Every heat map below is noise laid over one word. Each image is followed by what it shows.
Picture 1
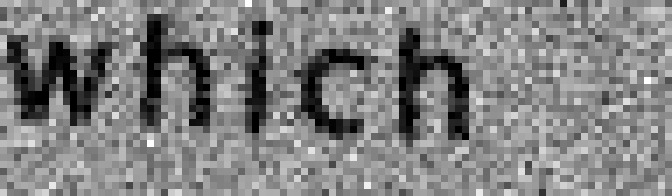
which
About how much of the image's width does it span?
two thirds
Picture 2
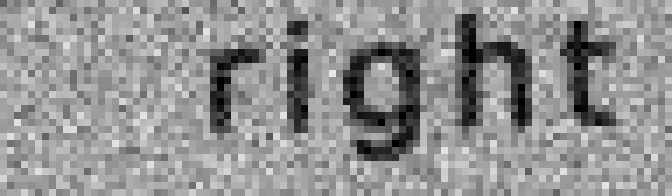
right
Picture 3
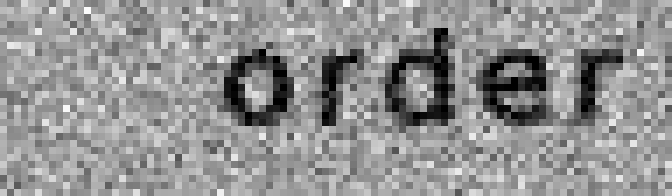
order
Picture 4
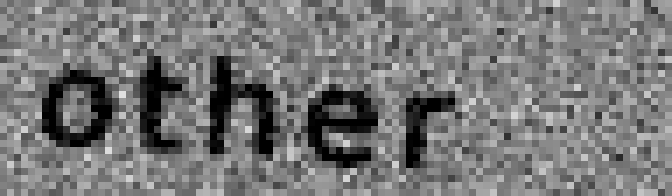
other
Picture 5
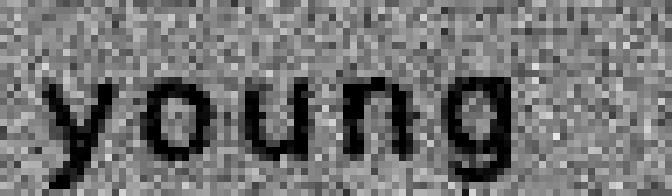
young
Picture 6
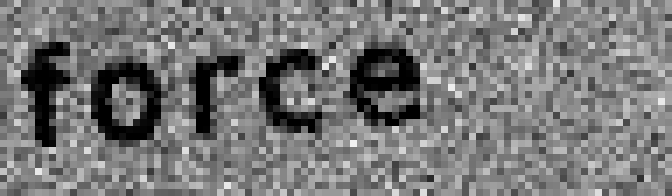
force
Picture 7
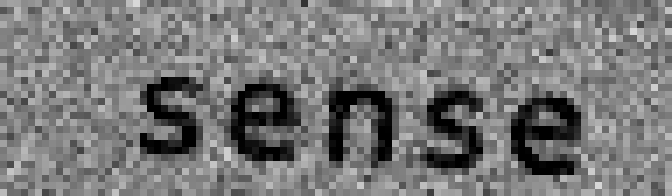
sense
